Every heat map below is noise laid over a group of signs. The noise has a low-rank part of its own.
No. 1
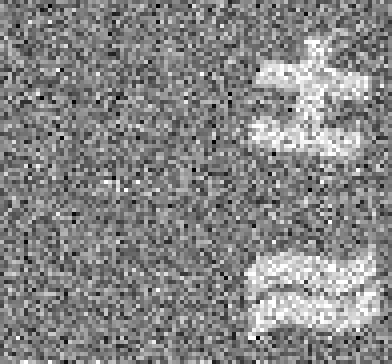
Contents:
top right: light plus-minus sign; bottom right: light approximately sign
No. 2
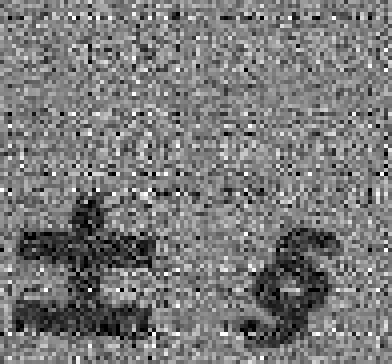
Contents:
bottom left: dark plus-minus sign; bottom right: dark section sign
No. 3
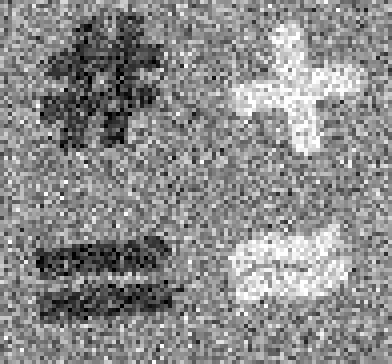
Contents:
top left: dark hash sign; top right: light plus sign; bottom left: dark equals sign; bottom right: light approximately sign
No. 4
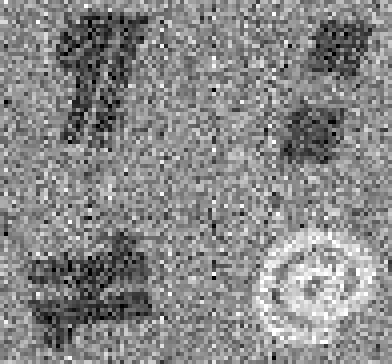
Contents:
top left: dark pilcrow; top right: dark colon; bottom left: dark not-equal sign; bottom right: light at sign
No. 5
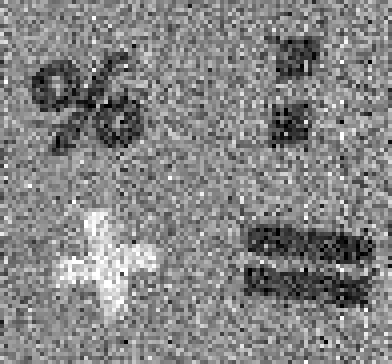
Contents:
top left: dark percent sign; top right: dark colon; bottom left: light plus sign; bottom right: dark equals sign
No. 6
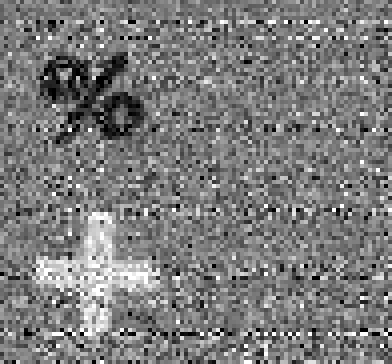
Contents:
top left: dark percent sign; bottom left: light plus sign
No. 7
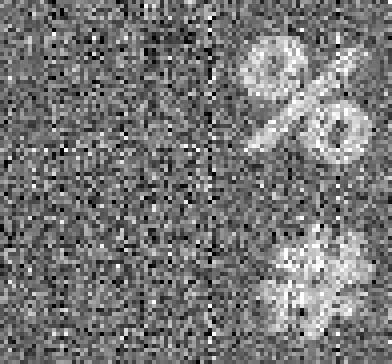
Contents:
top right: light percent sign; bottom right: light hash sign
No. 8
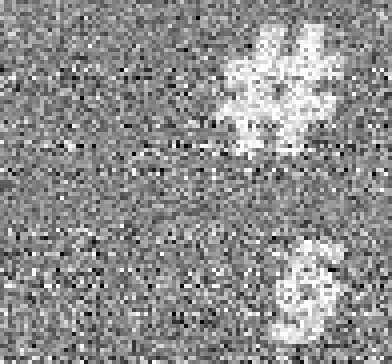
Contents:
top right: light hash sign; bottom right: light section sign
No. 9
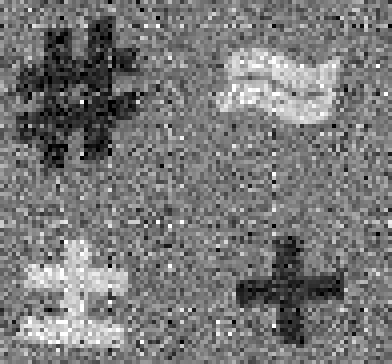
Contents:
top left: dark hash sign; top right: light approximately sign; bottom left: light plus-minus sign; bottom right: dark plus sign
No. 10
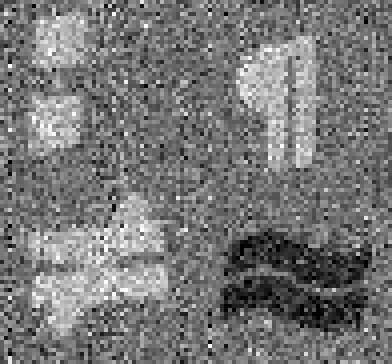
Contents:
top left: light colon; top right: light pilcrow; bottom left: light not-equal sign; bottom right: dark approximately sign
